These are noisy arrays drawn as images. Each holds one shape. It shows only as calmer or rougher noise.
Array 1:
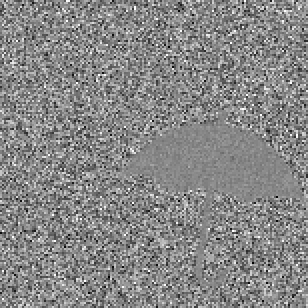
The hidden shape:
umbrella
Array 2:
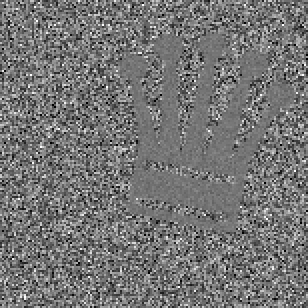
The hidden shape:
chess queen
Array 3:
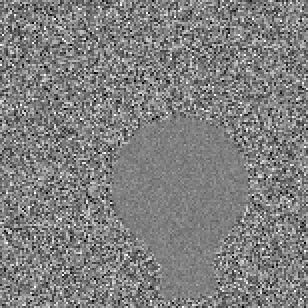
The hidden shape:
light bulb
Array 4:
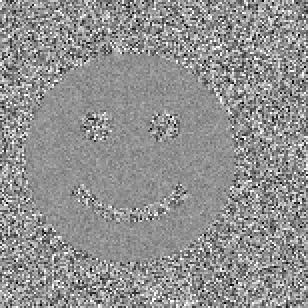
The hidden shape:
smiling face
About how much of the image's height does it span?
two thirds
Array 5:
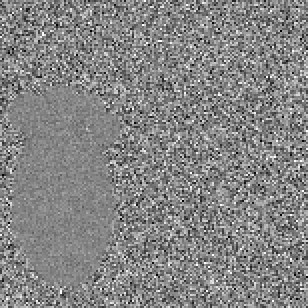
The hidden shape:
footprint
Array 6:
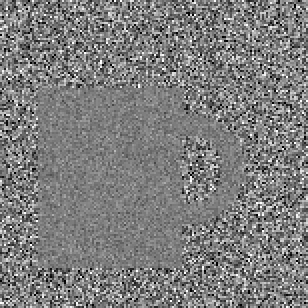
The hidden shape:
cup
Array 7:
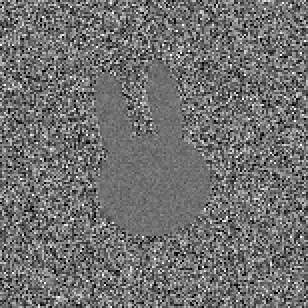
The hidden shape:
rabbit's head
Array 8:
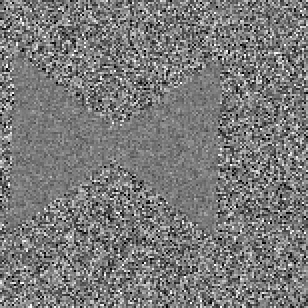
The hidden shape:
bow tie
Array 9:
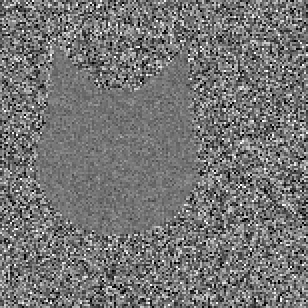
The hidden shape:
cat's head
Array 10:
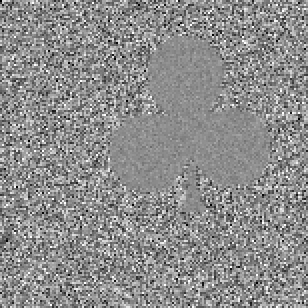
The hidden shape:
club
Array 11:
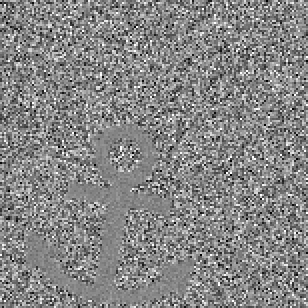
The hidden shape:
anchor
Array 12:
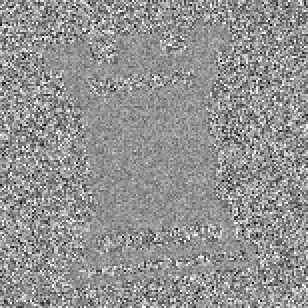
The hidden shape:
chess rook
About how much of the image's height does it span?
nearly all
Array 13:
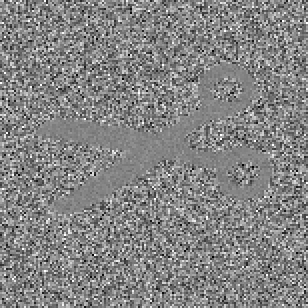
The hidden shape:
pair of scissors
